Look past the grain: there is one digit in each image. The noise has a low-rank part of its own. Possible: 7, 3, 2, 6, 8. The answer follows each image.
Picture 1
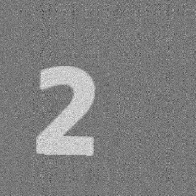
2
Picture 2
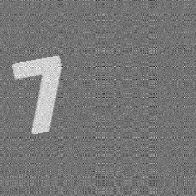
7
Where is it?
middle left
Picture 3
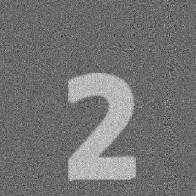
2
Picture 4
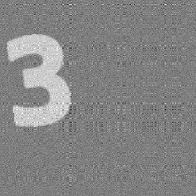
3
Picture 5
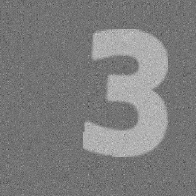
3
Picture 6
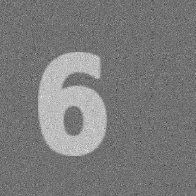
6
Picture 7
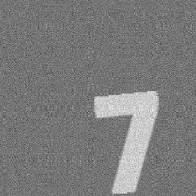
7
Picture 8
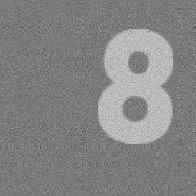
8
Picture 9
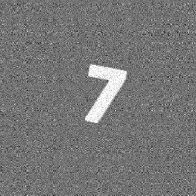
7
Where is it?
centre
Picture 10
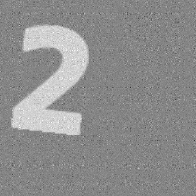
2
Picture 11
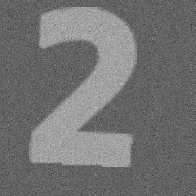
2
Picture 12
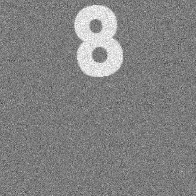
8
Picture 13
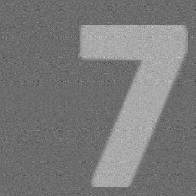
7
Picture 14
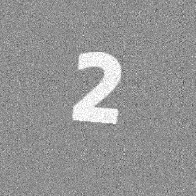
2
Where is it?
centre
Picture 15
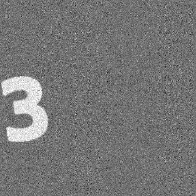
3
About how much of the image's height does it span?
a third
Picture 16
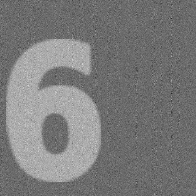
6
